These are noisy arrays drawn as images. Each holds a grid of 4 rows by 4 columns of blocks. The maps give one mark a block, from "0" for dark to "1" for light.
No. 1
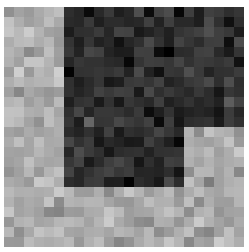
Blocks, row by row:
1 0 0 0
1 0 0 0
1 0 0 1
1 1 1 1
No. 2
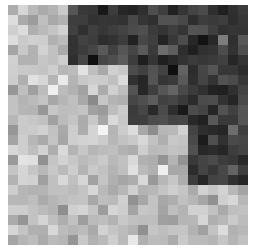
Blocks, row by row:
1 0 0 0
1 1 0 0
1 1 1 0
1 1 1 1
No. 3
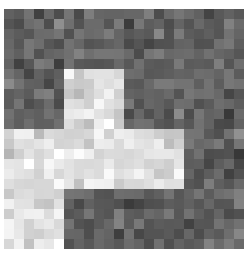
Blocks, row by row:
0 0 0 0
0 1 0 0
1 1 1 0
1 0 0 0
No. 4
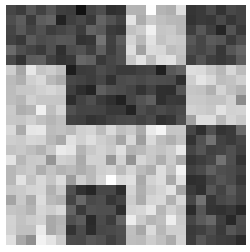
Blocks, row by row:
0 0 1 0
1 0 0 1
1 1 1 0
1 0 1 0
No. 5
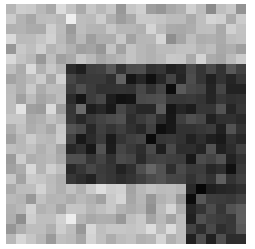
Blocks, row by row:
1 1 1 1
1 0 0 0
1 0 0 0
1 1 1 0
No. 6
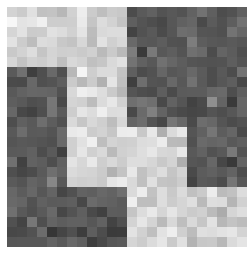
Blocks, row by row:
1 1 0 0
0 1 0 0
0 1 1 0
0 0 1 1
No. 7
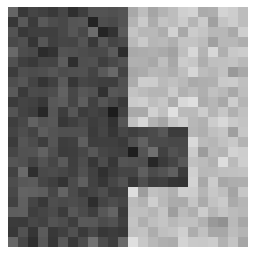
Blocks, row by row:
0 0 1 1
0 0 1 1
0 0 0 1
0 0 1 1
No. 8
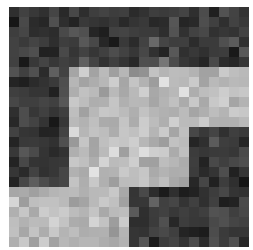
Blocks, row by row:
0 0 0 0
0 1 1 1
0 1 1 0
1 1 0 0
